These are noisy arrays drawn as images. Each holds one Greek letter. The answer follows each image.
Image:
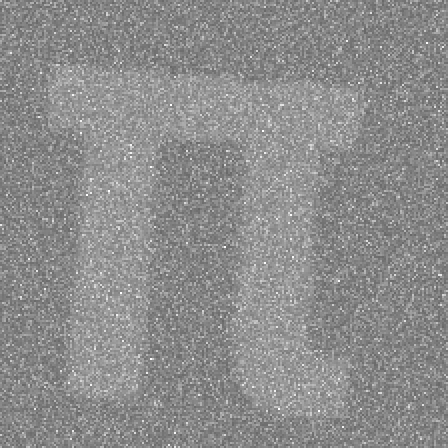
pi
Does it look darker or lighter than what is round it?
lighter
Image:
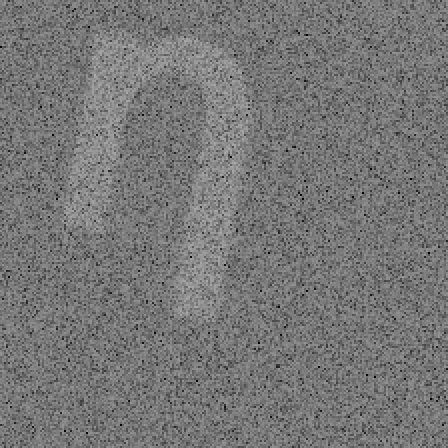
eta
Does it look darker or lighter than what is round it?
lighter
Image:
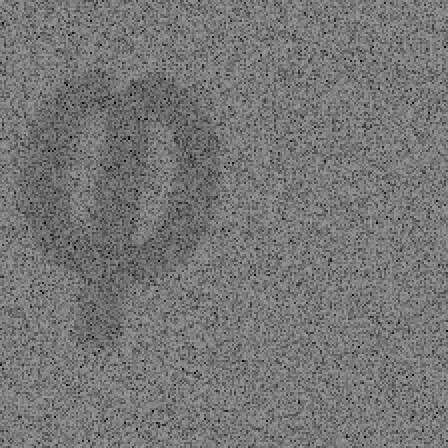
phi
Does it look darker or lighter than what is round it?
darker
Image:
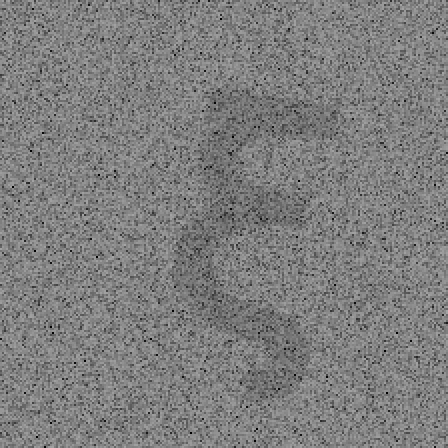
xi
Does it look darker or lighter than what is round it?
darker
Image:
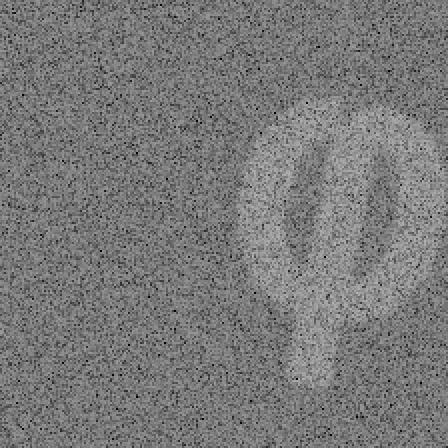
phi
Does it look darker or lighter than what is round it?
lighter
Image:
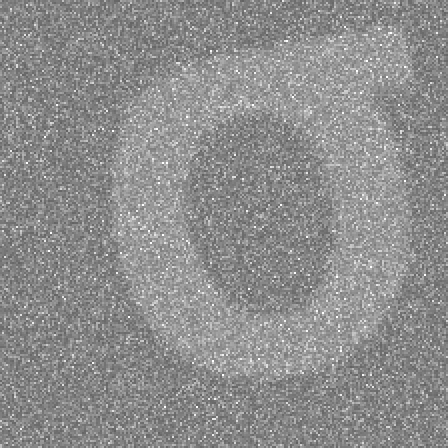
sigma
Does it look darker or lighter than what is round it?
lighter
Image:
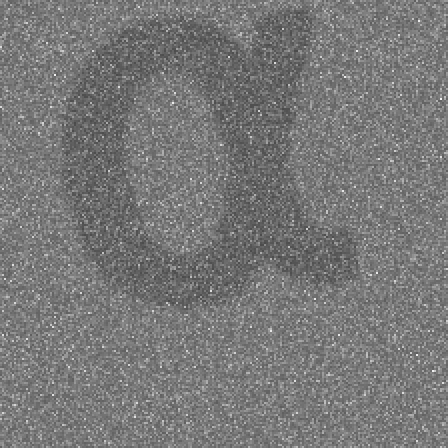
alpha
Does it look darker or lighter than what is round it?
darker
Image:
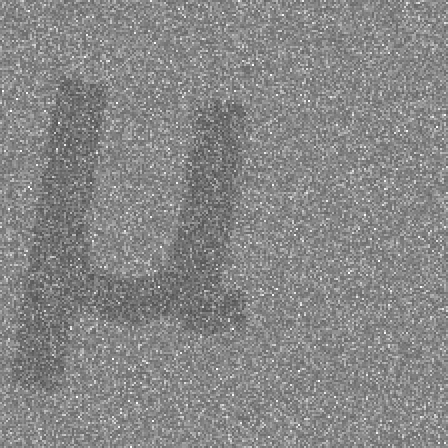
mu
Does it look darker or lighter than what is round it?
darker
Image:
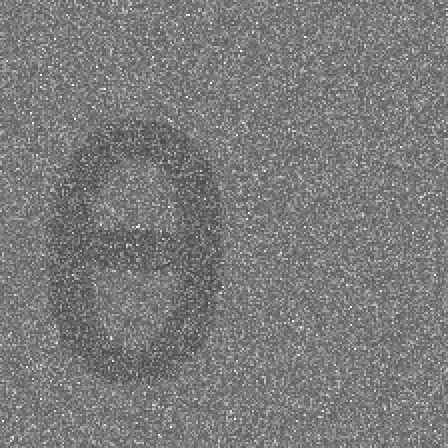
theta
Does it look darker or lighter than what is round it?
darker
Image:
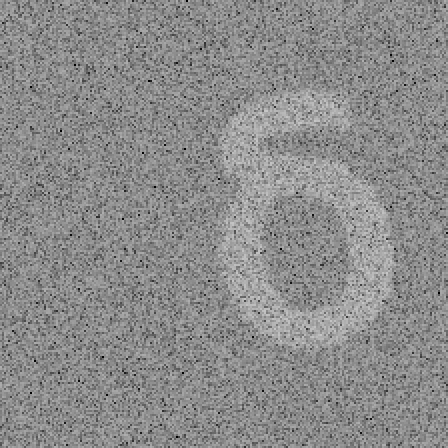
delta
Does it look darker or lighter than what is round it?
lighter
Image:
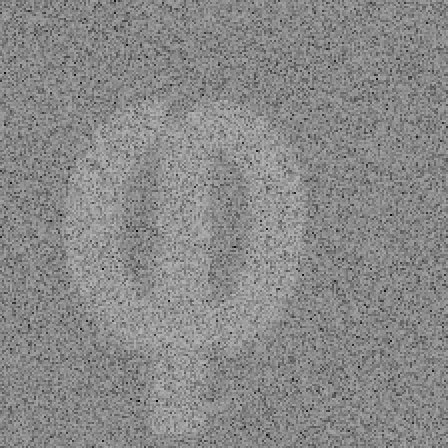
phi
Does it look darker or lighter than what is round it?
lighter
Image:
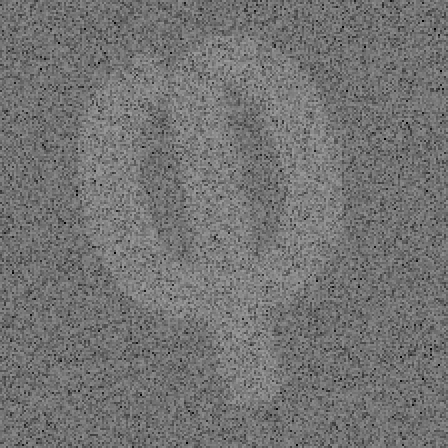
phi
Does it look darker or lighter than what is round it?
lighter
